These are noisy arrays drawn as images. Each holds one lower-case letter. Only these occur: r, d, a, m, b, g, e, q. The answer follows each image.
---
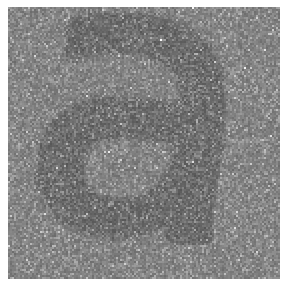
a
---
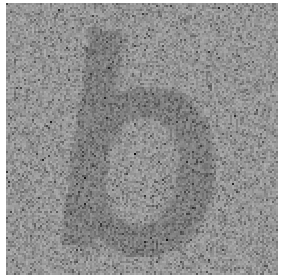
b
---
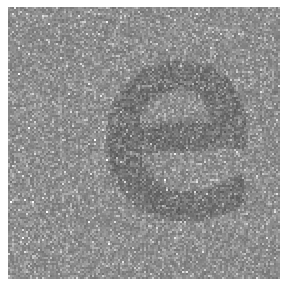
e
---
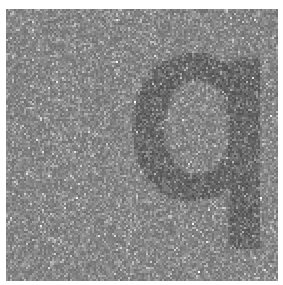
q
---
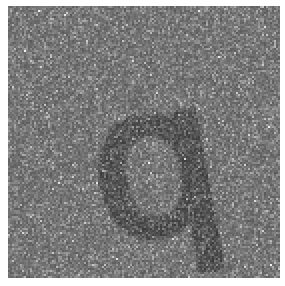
q
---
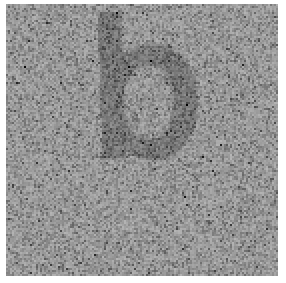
b
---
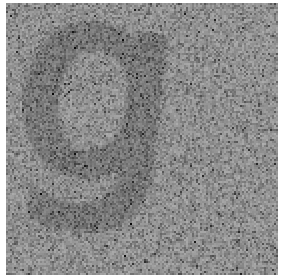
g
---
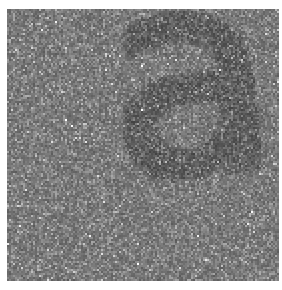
a
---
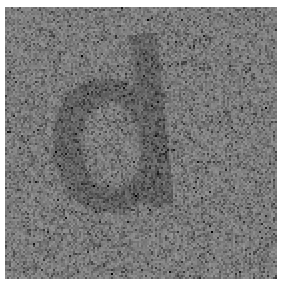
d
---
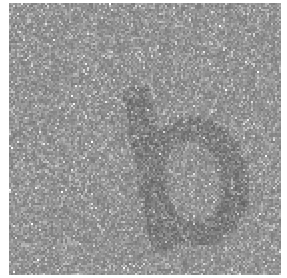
b
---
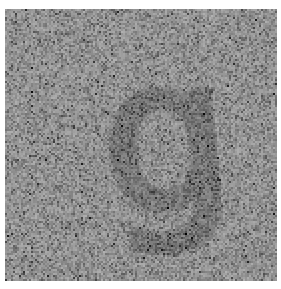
g
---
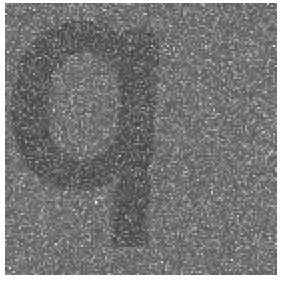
q
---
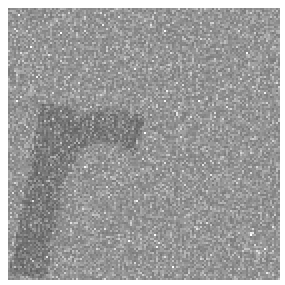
r
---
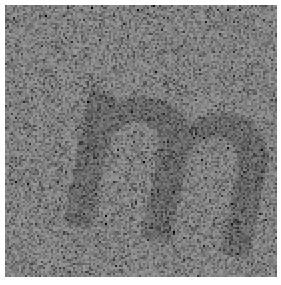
m
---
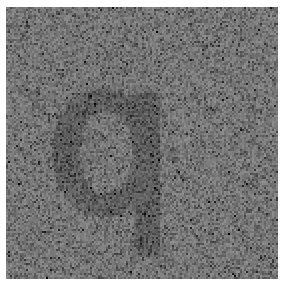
q
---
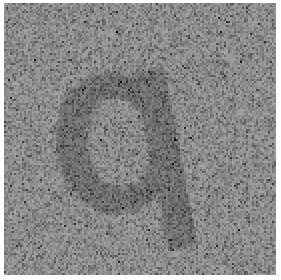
q
